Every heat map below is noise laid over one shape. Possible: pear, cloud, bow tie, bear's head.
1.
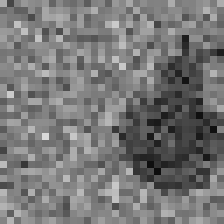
pear
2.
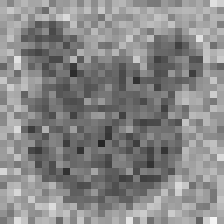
bear's head
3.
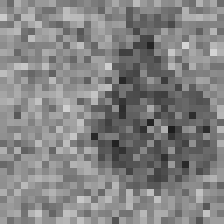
pear
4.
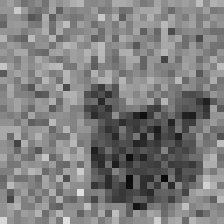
bear's head
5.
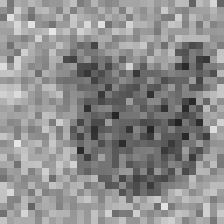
bear's head
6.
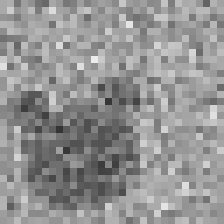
bear's head
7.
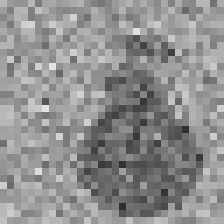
pear
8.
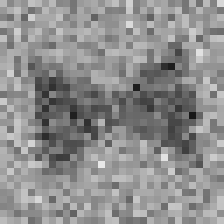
bow tie
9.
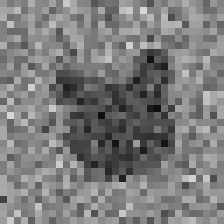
bear's head
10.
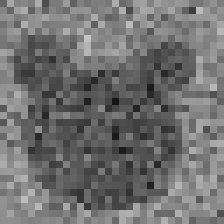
bear's head
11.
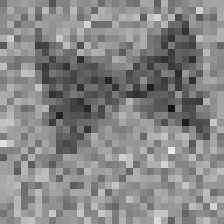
bow tie
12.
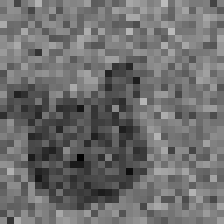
bear's head
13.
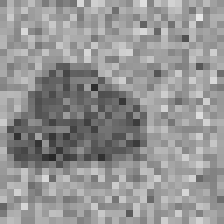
cloud
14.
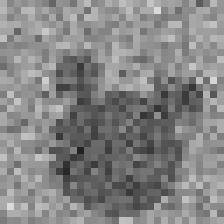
bear's head
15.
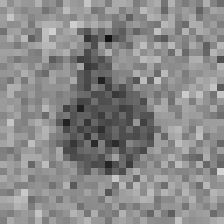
pear
